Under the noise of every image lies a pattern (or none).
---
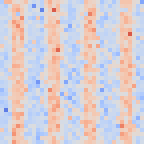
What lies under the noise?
vertical stripes
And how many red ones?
4
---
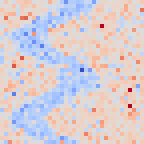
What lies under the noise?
a wavy band
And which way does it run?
top to bottom
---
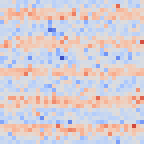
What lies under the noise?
horizontal stripes
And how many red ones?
5
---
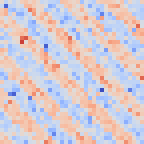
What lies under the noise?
diagonal stripes
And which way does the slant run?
top left to bottom right
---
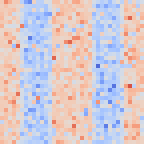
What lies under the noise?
vertical stripes
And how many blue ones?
2
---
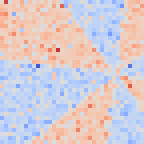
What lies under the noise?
spokes from one point
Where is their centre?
middle right
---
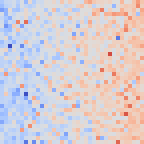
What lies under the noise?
a smooth slope
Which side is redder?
right
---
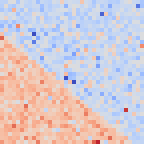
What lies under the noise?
a sharp edge
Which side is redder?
bottom left
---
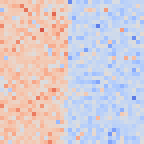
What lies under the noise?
a sharp edge
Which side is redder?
left
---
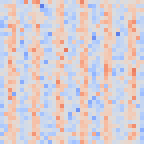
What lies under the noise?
vertical stripes
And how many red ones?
6
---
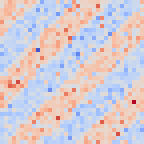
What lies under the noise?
diagonal stripes
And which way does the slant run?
bottom left to top right
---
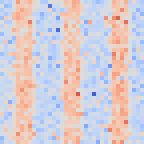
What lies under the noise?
vertical stripes
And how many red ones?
3
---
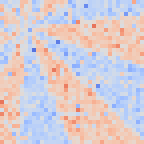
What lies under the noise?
spokes from one point
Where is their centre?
top left
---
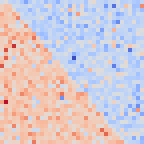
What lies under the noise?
a sharp edge
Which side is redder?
bottom left
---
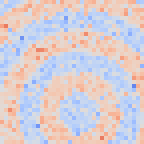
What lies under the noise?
rings round one point
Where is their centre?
bottom middle
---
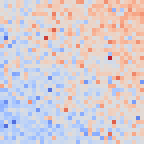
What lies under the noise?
a smooth slope
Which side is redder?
top right
